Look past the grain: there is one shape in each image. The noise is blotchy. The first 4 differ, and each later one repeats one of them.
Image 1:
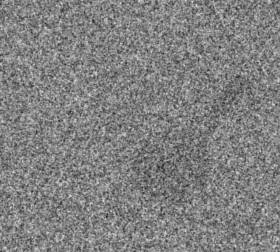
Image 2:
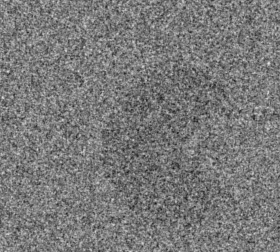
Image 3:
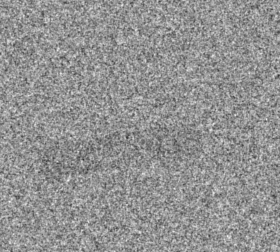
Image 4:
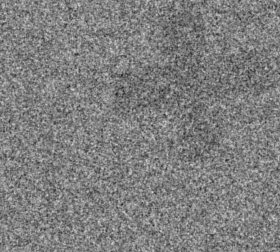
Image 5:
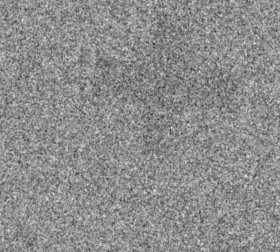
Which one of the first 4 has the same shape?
4
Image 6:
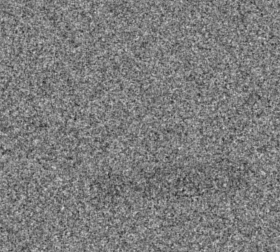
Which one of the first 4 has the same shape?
3
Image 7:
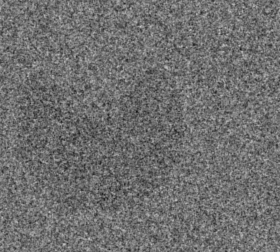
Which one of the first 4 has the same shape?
2
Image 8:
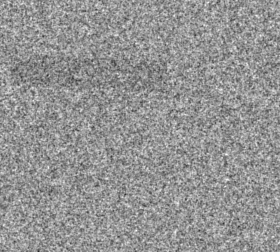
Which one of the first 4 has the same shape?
3
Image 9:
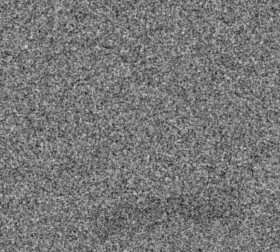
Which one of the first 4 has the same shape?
3
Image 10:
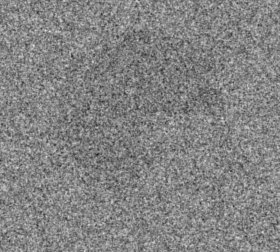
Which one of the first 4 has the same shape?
2
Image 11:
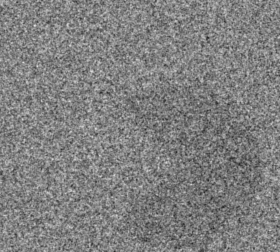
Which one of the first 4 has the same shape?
2
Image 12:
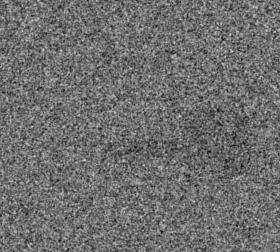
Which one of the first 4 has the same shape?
1
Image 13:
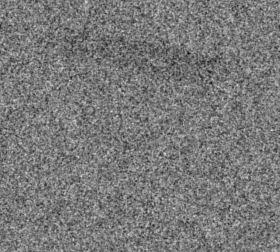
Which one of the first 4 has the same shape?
3
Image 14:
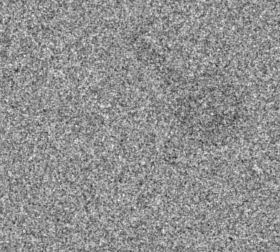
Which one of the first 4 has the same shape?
1
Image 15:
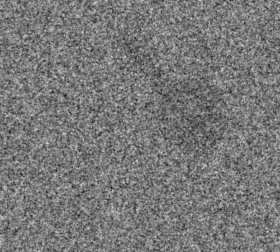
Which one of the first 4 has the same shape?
1
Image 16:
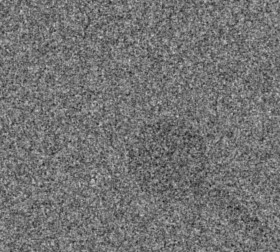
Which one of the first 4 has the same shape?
1
